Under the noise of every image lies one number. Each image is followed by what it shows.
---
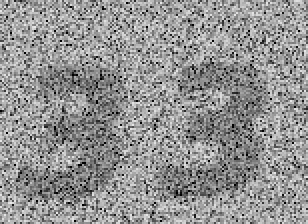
33
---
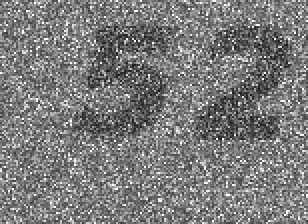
52
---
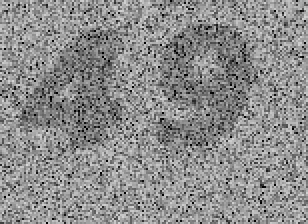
49
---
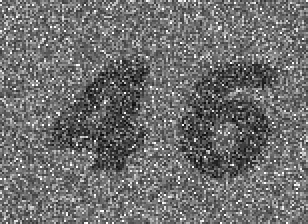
46
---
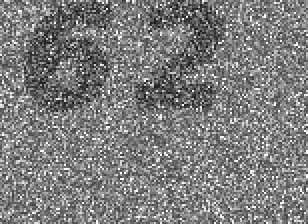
62
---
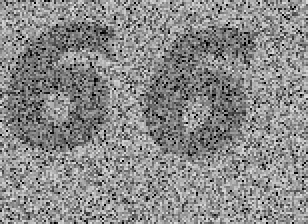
66
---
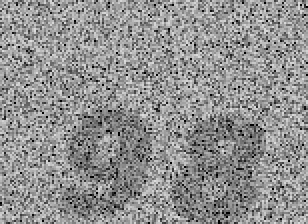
98
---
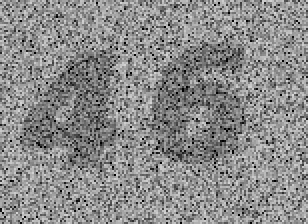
46
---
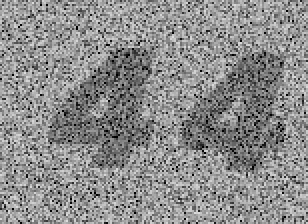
44
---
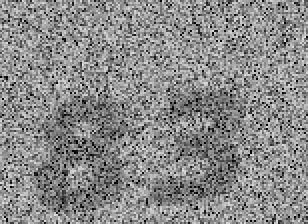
83
